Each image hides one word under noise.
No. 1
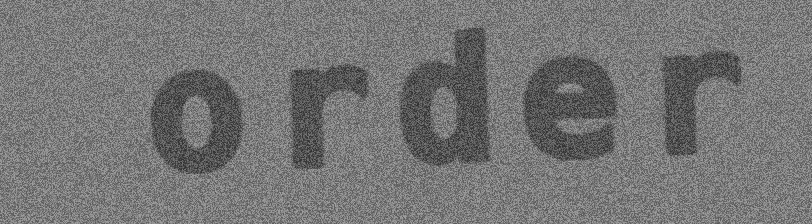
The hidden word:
order
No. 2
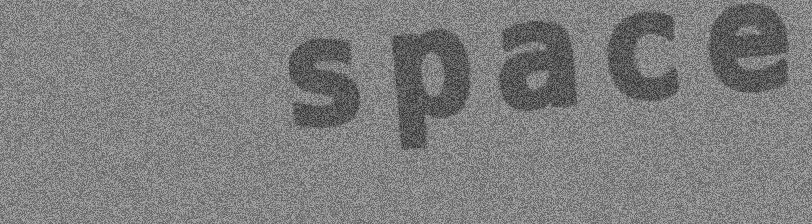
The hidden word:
space
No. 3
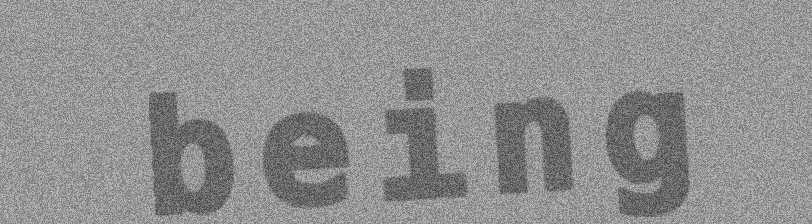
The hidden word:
being
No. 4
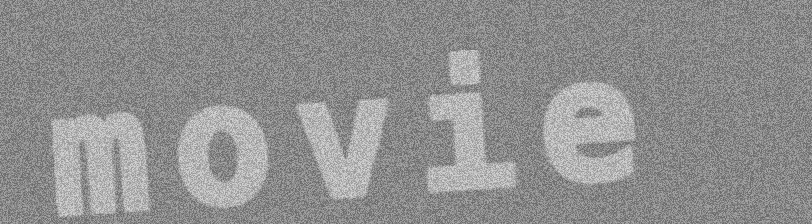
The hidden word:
movie
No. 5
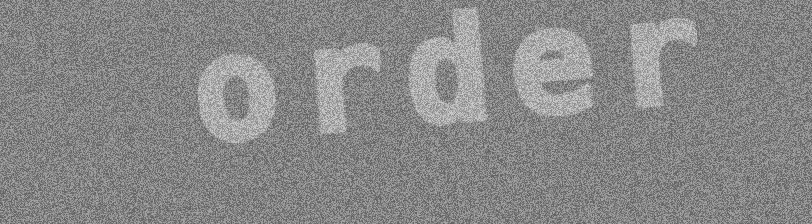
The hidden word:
order
